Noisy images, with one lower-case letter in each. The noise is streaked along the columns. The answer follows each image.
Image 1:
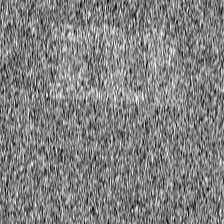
m
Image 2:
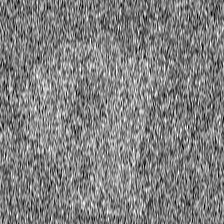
q
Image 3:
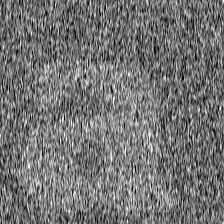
a
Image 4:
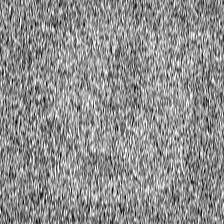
g
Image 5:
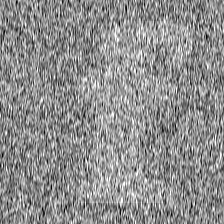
f
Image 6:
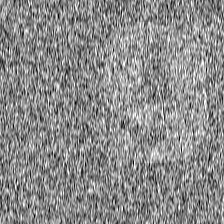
g
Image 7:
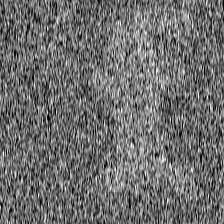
f
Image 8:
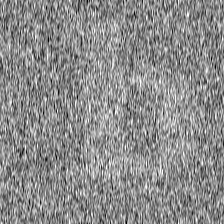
b
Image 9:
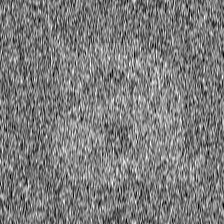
a
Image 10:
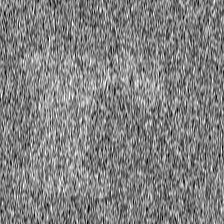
r
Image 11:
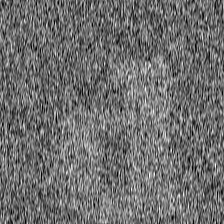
d
